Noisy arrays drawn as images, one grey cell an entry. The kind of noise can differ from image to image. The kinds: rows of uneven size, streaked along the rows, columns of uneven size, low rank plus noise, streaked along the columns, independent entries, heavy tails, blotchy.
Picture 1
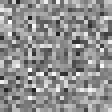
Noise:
low rank plus noise
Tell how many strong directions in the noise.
three or four
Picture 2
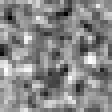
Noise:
blotchy
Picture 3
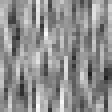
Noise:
streaked along the columns
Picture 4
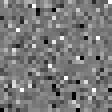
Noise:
heavy tails
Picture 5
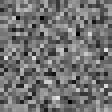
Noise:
independent entries
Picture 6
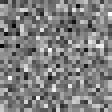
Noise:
independent entries
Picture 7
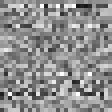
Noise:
rows of uneven size
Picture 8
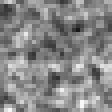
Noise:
blotchy
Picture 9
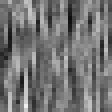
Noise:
streaked along the columns
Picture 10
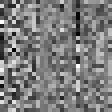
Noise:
columns of uneven size
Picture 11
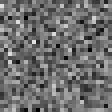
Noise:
independent entries
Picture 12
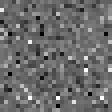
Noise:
heavy tails
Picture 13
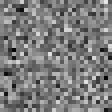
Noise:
independent entries
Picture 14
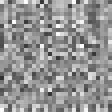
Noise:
low rank plus noise
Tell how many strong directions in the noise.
three or four
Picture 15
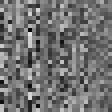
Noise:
columns of uneven size
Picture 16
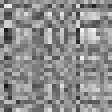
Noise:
low rank plus noise
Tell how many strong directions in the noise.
one
